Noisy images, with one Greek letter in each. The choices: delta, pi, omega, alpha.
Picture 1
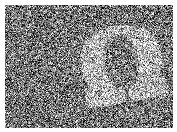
omega
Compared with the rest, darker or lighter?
lighter
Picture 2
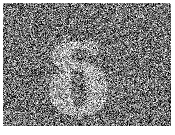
delta
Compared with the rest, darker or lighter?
lighter
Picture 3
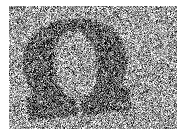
omega
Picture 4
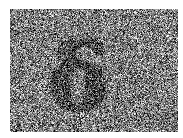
delta
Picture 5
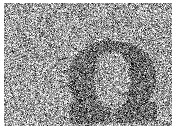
omega
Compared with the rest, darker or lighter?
darker
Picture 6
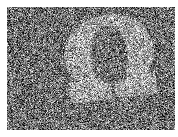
omega
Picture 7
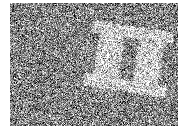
pi
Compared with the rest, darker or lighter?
lighter
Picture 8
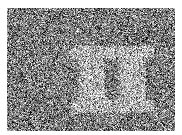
pi
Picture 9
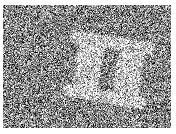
pi
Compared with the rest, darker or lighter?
lighter
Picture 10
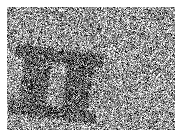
pi
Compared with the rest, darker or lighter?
darker
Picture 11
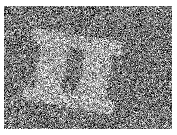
pi
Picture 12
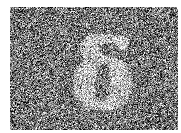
delta
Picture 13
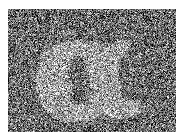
alpha
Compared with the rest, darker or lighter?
lighter
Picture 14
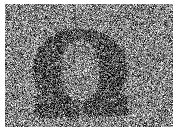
omega
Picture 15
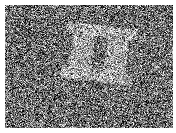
pi
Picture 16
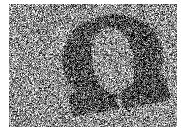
omega
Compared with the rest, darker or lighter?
darker
